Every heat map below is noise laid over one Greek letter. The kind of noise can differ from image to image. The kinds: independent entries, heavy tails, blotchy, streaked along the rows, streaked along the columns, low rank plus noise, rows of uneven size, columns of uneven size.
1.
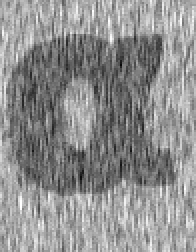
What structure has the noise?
streaked along the columns
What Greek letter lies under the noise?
alpha
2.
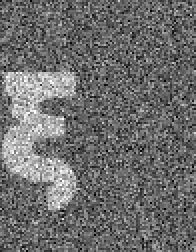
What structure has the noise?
independent entries
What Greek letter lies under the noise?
xi
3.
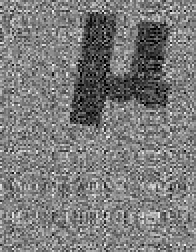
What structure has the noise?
low rank plus noise
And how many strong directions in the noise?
two
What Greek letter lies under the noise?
mu
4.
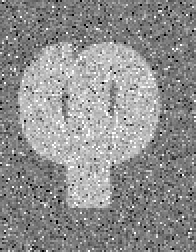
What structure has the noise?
heavy tails
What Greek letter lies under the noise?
phi
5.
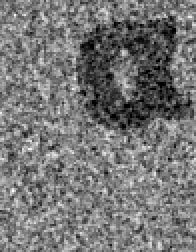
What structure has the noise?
blotchy
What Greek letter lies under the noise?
alpha
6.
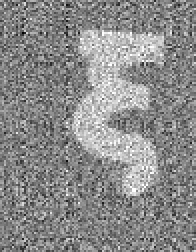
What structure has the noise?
low rank plus noise
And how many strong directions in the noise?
three or four
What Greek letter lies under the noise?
xi
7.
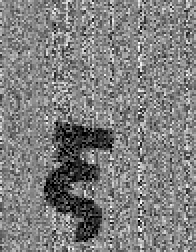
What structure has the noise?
columns of uneven size
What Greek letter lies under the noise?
xi
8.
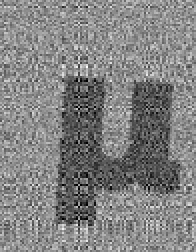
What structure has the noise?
low rank plus noise
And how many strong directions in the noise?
one
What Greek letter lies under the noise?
mu
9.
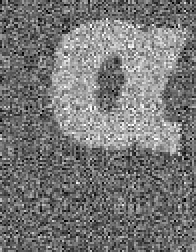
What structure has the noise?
low rank plus noise
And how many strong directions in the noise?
five to eight
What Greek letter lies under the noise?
alpha
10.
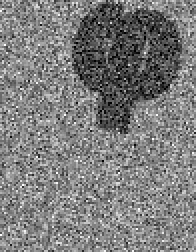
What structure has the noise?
independent entries
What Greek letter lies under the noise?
phi
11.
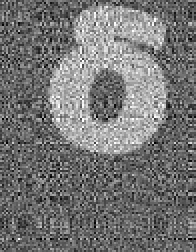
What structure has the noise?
low rank plus noise
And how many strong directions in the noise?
two
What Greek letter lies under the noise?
delta
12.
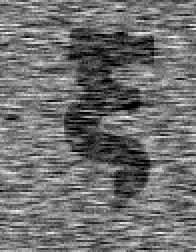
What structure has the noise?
streaked along the rows
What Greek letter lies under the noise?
xi
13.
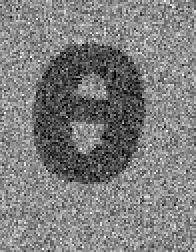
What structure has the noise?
independent entries
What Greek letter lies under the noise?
theta
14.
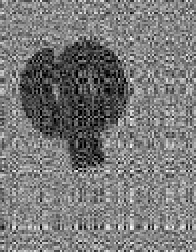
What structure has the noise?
low rank plus noise
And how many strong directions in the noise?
one
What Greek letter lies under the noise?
phi
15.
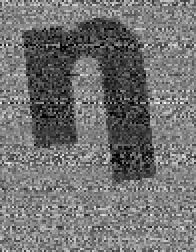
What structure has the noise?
rows of uneven size
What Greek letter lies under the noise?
eta
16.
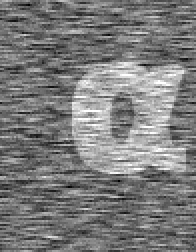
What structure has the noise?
streaked along the rows
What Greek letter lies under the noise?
alpha
